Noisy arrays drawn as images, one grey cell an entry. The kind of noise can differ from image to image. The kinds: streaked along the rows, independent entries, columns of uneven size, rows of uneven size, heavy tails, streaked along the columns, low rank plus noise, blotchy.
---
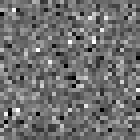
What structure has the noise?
heavy tails
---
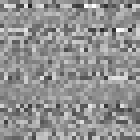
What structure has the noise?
rows of uneven size
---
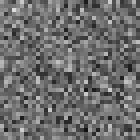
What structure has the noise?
low rank plus noise
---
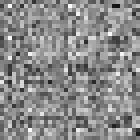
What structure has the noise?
low rank plus noise
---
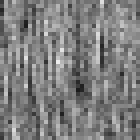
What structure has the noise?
streaked along the columns
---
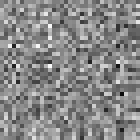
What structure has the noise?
low rank plus noise
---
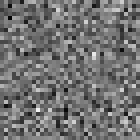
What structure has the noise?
low rank plus noise
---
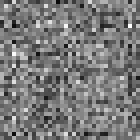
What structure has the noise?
low rank plus noise
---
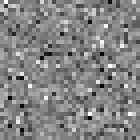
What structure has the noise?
heavy tails
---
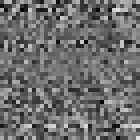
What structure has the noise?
rows of uneven size
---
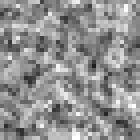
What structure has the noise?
blotchy
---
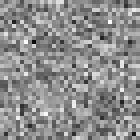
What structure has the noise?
low rank plus noise
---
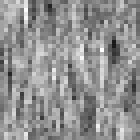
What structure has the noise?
streaked along the columns
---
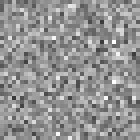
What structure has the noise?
independent entries
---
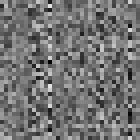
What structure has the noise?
columns of uneven size
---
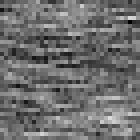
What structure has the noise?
streaked along the rows
